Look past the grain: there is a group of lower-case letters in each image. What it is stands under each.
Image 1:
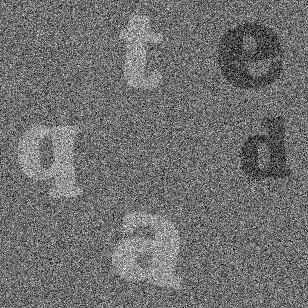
top middle: light t; top right: dark e; middle left: light q; middle right: dark d; bottom middle: light a
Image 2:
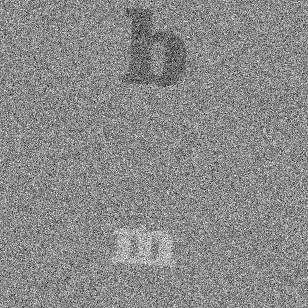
top middle: dark b; bottom middle: light m
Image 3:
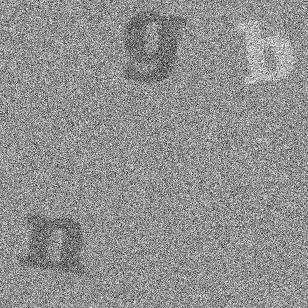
top middle: dark g; top right: light b; bottom left: dark n
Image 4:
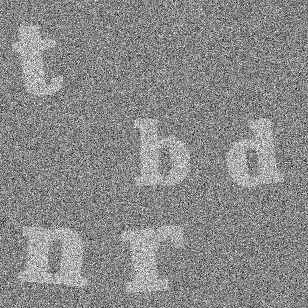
top left: light t; centre: light b; middle right: light d; bottom left: light n; bottom middle: light r
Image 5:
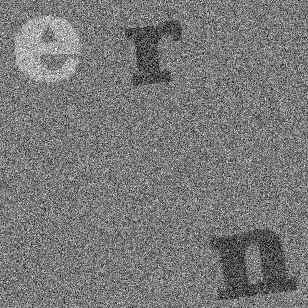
top left: light e; top middle: dark r; bottom right: dark n
